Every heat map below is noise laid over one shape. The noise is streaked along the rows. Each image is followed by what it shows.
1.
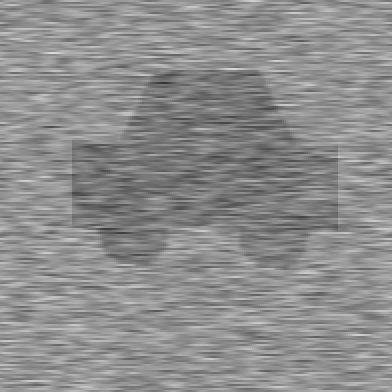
dark car
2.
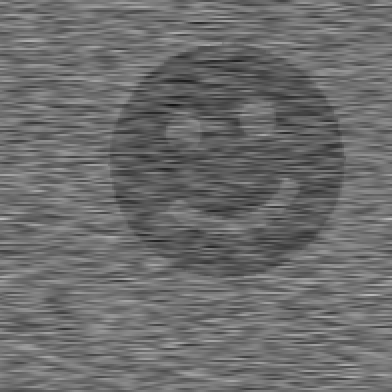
dark smiling face
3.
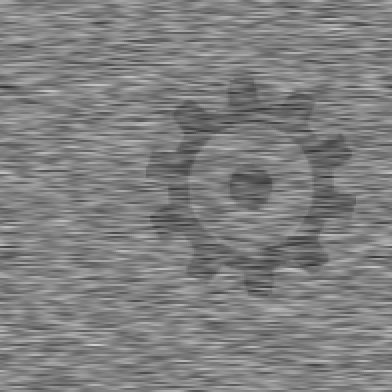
dark gear
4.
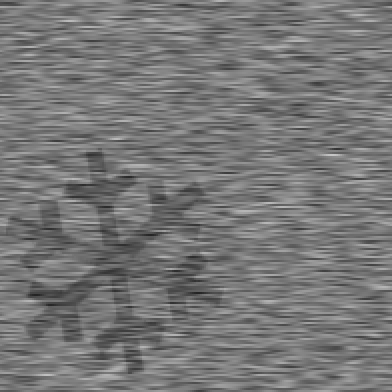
dark snowflake
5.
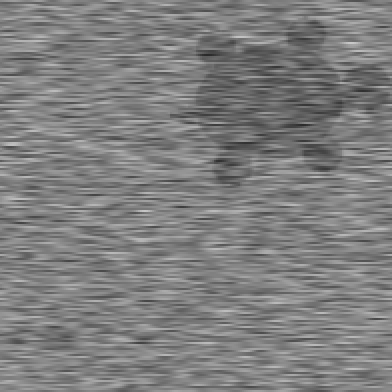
dark turtle
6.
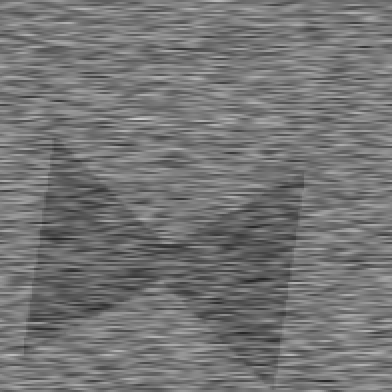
dark bow tie
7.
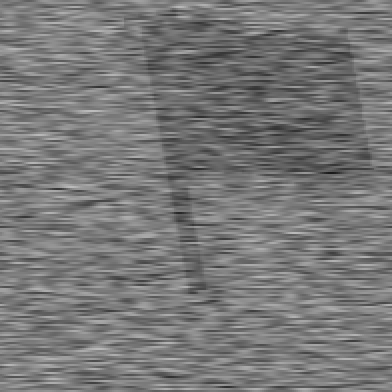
dark flag
